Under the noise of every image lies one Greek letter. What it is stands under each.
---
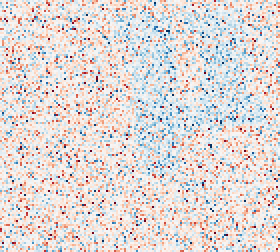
mu
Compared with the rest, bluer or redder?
bluer
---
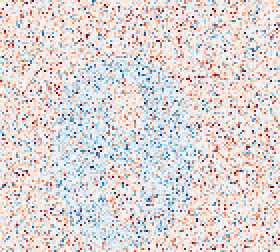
theta
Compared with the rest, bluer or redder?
bluer
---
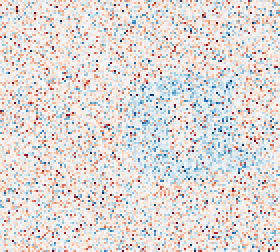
alpha
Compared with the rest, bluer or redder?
bluer
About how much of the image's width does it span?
half
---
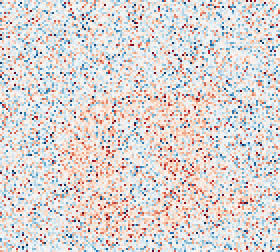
alpha
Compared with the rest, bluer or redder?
redder
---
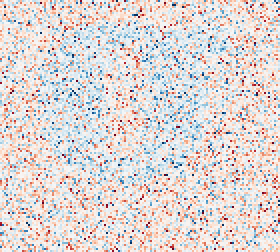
sigma
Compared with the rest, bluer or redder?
bluer
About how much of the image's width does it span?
two thirds
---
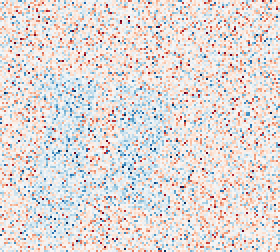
mu
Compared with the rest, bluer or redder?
bluer
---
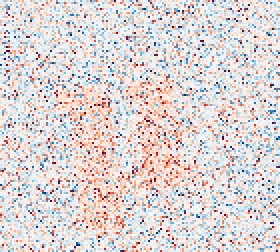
mu
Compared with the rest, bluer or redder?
redder
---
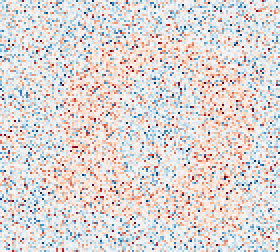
omega
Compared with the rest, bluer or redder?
redder
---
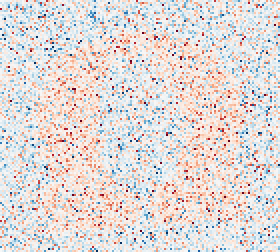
omega
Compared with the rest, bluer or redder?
redder
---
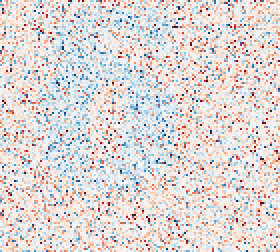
delta
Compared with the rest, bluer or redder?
bluer
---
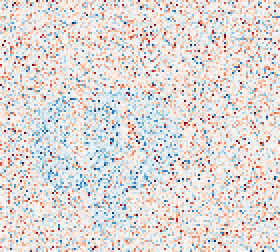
phi
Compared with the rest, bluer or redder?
bluer
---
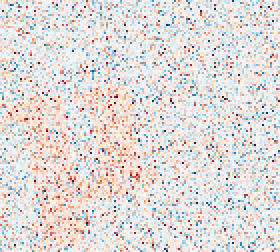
mu
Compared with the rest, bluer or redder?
redder
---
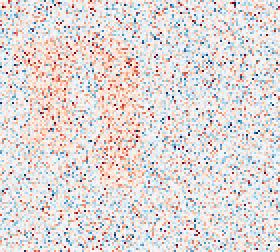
eta
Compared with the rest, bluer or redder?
redder
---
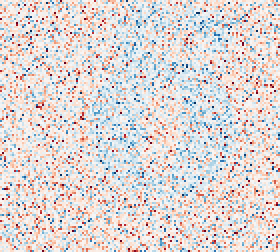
delta
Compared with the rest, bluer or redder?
bluer
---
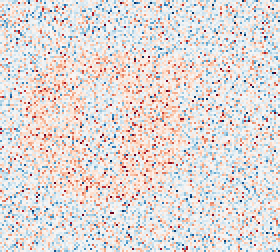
sigma
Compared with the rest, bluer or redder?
redder
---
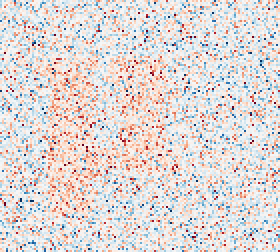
mu
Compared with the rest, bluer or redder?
redder
